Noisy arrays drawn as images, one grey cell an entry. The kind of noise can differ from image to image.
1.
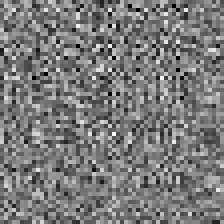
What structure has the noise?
low rank plus noise
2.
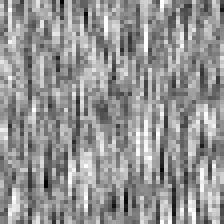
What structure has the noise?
streaked along the columns
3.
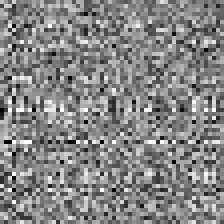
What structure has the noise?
low rank plus noise
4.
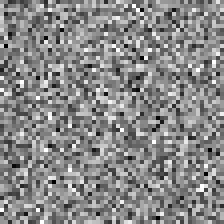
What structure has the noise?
independent entries
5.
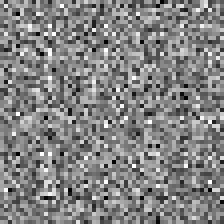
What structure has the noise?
low rank plus noise
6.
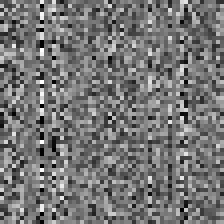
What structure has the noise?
columns of uneven size
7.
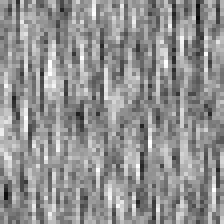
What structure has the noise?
streaked along the columns
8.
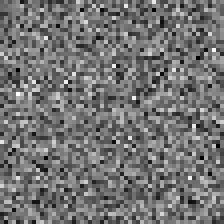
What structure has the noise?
independent entries
